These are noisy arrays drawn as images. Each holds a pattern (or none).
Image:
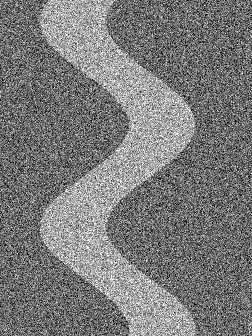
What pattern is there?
a wavy band
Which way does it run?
top to bottom
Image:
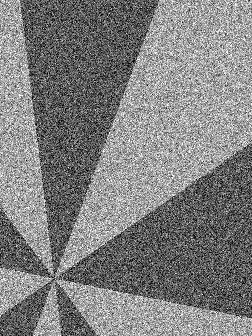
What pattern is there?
spokes from one point
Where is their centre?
bottom left
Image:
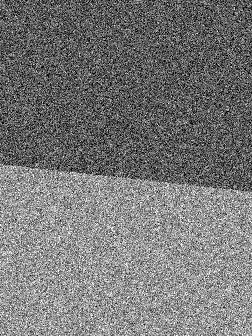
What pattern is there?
a sharp edge
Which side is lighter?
bottom
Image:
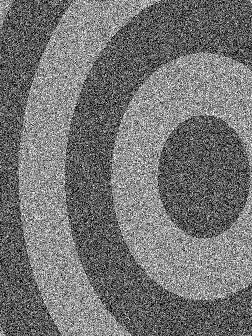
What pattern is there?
rings round one point
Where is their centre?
middle right
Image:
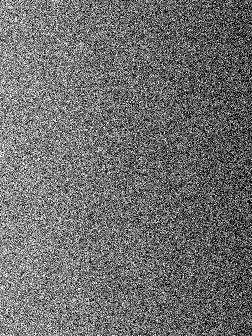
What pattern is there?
a smooth slope
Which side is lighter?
left
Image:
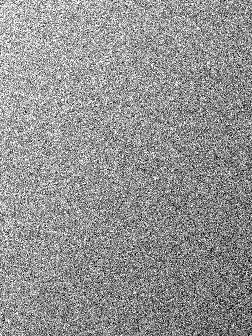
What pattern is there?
a smooth slope
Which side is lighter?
top left
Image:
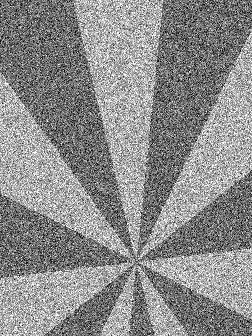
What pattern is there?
spokes from one point
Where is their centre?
bottom middle
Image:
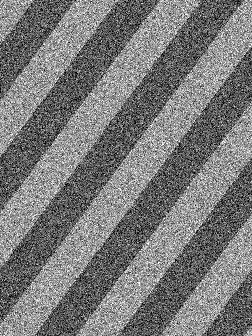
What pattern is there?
diagonal stripes
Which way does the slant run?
bottom left to top right
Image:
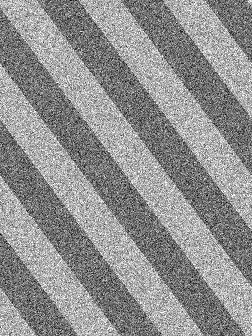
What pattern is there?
diagonal stripes
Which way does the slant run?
top left to bottom right
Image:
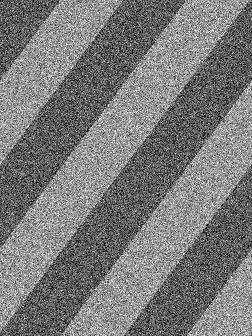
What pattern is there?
diagonal stripes
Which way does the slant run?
bottom left to top right
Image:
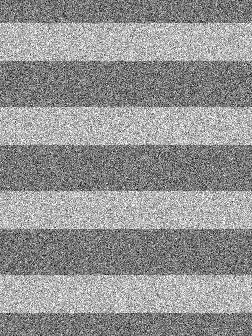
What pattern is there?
horizontal stripes
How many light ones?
4
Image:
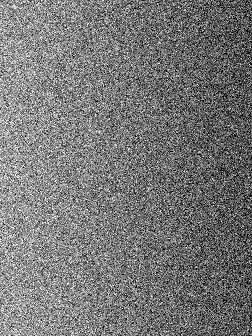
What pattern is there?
a smooth slope
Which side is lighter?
left
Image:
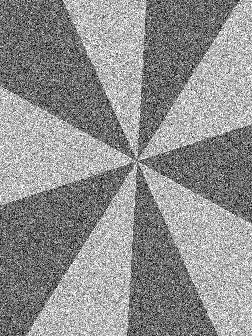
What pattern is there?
spokes from one point
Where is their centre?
centre
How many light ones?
5
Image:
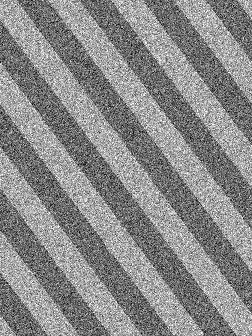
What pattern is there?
diagonal stripes
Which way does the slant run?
top left to bottom right
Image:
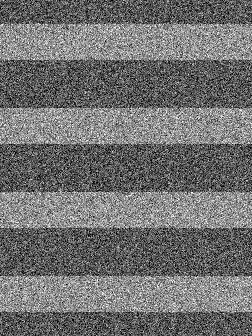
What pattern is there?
horizontal stripes
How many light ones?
4
